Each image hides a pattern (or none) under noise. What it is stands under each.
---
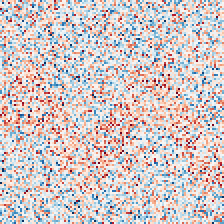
a wavy band
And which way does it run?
left to right
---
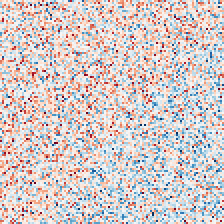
a sharp edge
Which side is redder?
top left
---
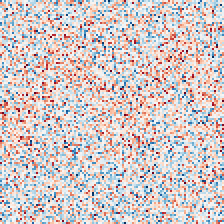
a wavy band
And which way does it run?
left to right
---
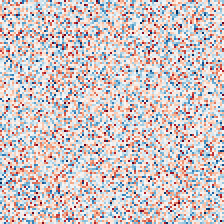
only noise
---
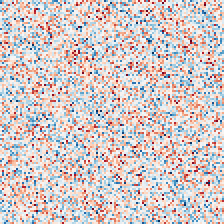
diagonal stripes
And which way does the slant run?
top left to bottom right
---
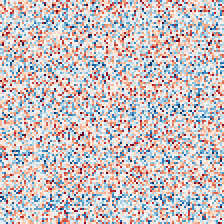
horizontal stripes
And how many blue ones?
5
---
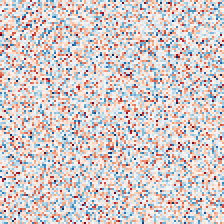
only noise
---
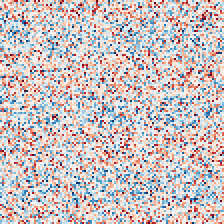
horizontal stripes
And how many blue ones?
3
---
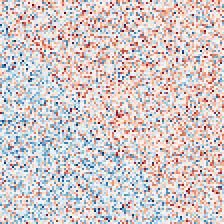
a sharp edge
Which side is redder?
top right
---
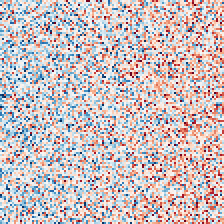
a smooth slope
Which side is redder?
right
